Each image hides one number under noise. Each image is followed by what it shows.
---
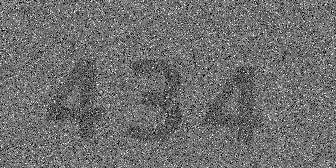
434
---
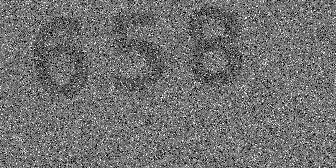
658
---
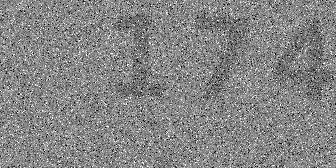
174
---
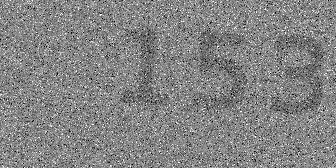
153
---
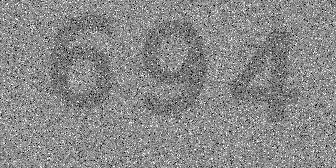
694
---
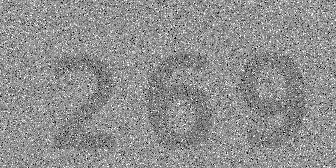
269
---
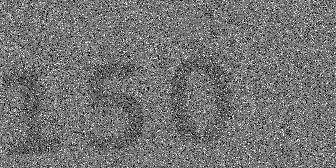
150
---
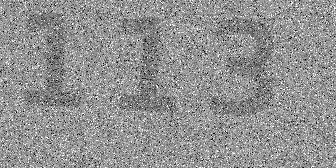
113
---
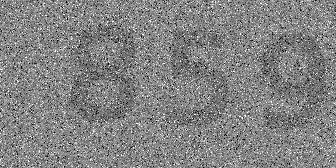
859
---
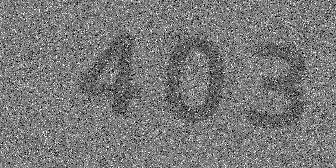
403
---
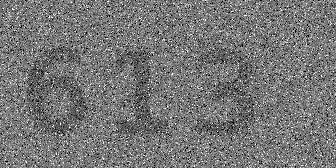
613
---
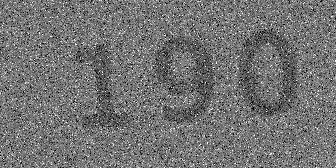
190
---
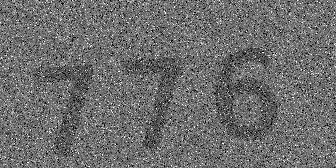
776
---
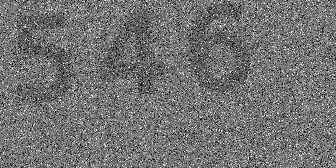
546
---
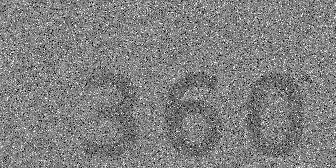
360
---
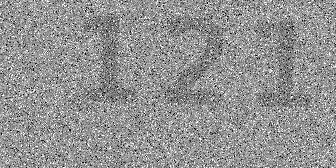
121
